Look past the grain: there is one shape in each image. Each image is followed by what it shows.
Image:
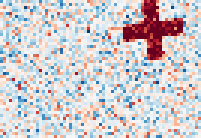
cross
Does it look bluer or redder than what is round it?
redder
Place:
top right
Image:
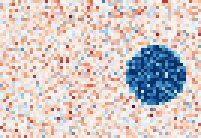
disc
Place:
middle right
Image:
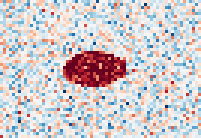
ellipse
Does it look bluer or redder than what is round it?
redder
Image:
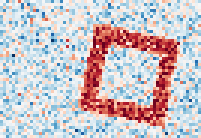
square frame
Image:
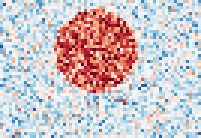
disc
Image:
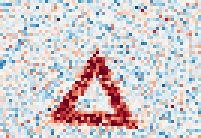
triangle frame
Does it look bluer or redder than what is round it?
redder
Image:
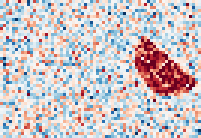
half disc
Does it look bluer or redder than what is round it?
redder
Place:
middle right
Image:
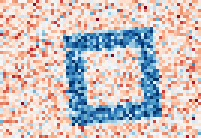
square frame
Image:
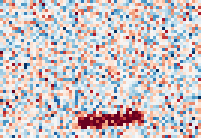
bar
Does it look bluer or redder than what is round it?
redder
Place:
bottom middle
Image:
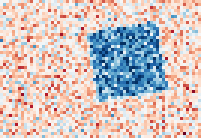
square
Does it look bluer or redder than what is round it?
bluer
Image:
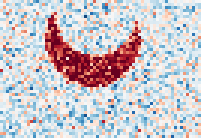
crescent
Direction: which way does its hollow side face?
up
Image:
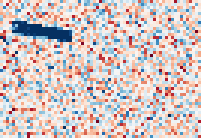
bar
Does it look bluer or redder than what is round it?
bluer
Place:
top left
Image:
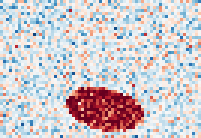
ellipse
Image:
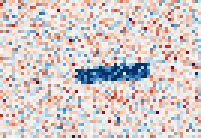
bar
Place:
centre
